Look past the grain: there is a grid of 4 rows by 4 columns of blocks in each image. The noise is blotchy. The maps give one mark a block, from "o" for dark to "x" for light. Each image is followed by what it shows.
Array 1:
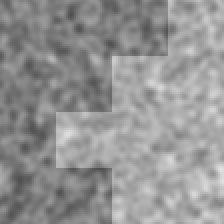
o o o x
o o x x
o x x x
o o x x
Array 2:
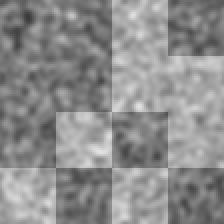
o o x o
o o x x
o x o x
x o x o
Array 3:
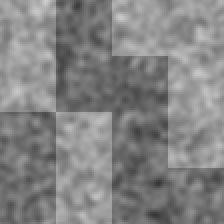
x o x x
x o o x
o x o x
o x o o
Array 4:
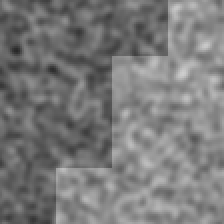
o o o x
o o x x
o o x x
o x x x
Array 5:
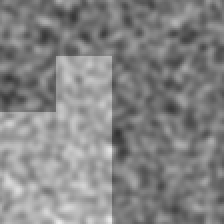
o o o o
o x o o
x x o o
x x o o
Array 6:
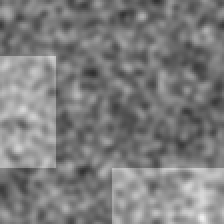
o o o o
x o o o
x o o o
o o x x
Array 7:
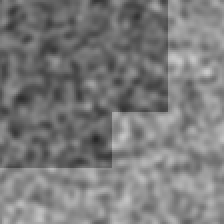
o o o x
o o o x
o o x x
x x x x
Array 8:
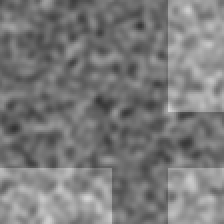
o o o x
o o o x
o o o o
x x o x
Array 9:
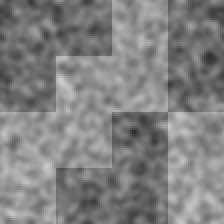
o o x o
o x x o
x x o x
x o o x
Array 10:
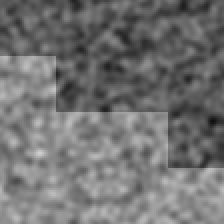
o o o o
x o o o
x x x o
x x x x
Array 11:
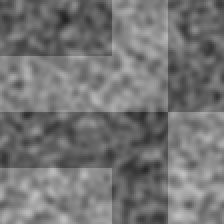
o o x o
x x x o
o o o x
x x o x
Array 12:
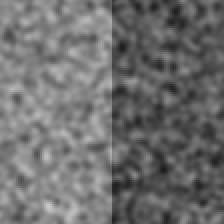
x x o o
x x o o
x x o o
x x o o
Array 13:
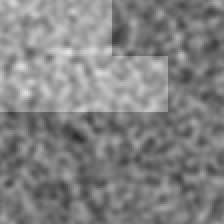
x x o o
x x x o
o o o o
o o o o
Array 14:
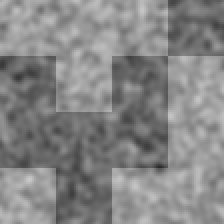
x x x o
o x o x
o o o x
x o x x
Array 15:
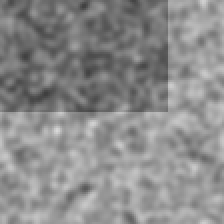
o o o x
o o o x
x x x x
x x x x
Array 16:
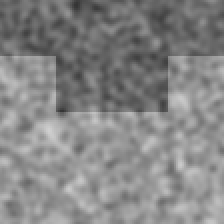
o o o o
x o o x
x x x x
x x x x
